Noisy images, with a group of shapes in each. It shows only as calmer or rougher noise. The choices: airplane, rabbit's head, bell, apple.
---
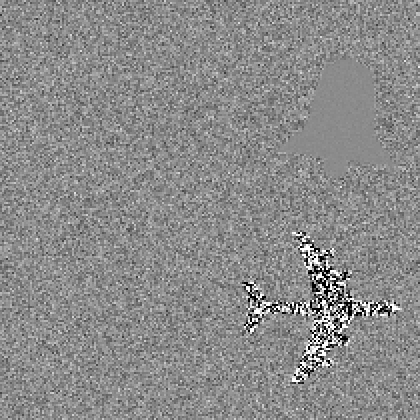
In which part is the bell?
top right
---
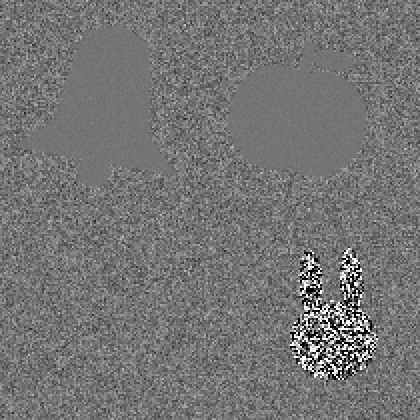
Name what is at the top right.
apple
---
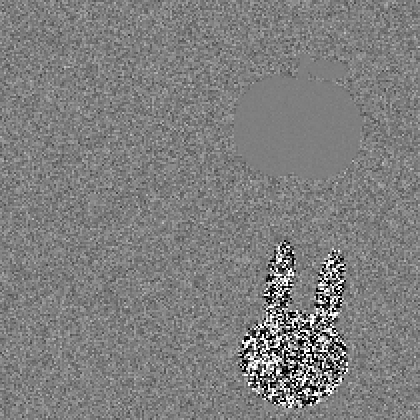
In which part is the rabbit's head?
bottom right
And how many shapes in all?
2
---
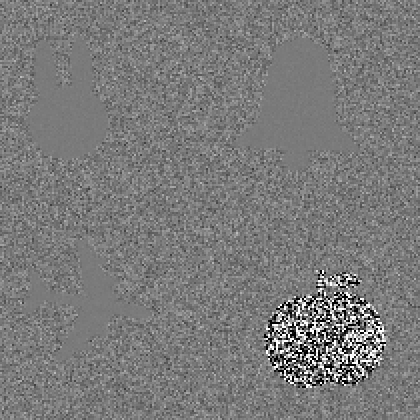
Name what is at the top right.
bell
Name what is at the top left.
rabbit's head
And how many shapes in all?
4
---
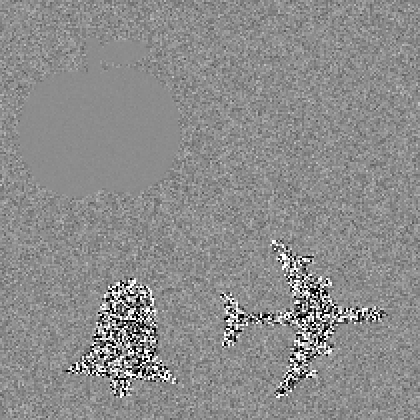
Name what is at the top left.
apple
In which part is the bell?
bottom left
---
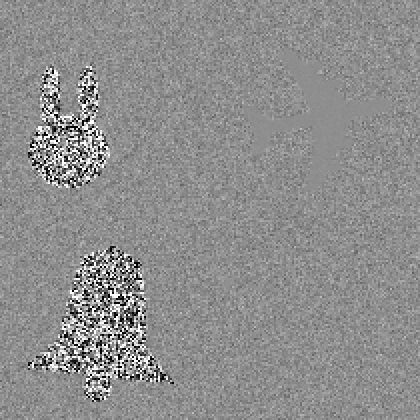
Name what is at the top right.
airplane
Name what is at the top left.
rabbit's head
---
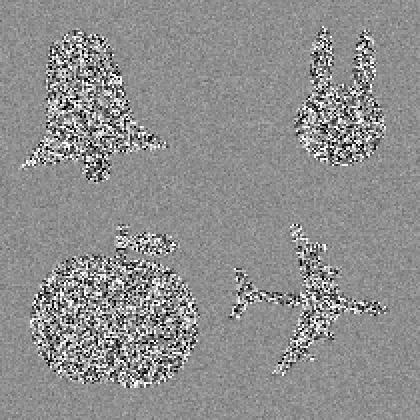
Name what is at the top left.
bell
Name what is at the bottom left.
apple
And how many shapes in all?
4
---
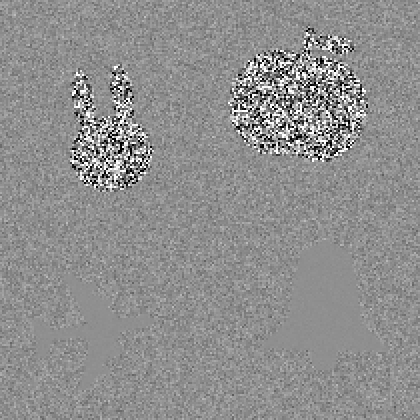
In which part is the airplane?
bottom left
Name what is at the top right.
apple
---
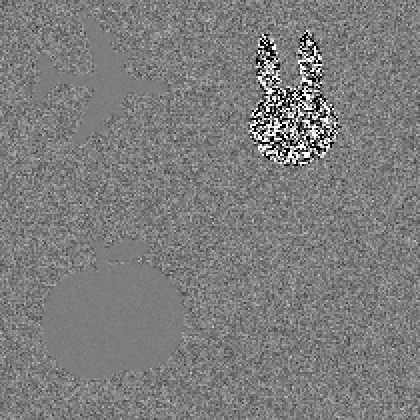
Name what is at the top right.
rabbit's head
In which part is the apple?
bottom left
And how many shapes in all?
3
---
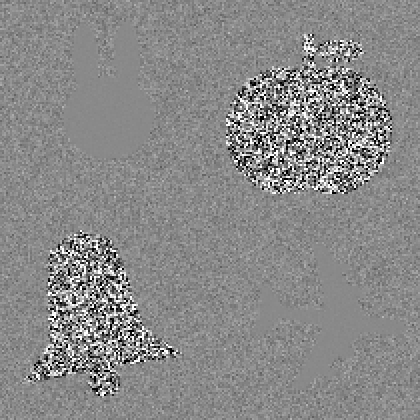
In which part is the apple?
top right
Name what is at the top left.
rabbit's head
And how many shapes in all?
4
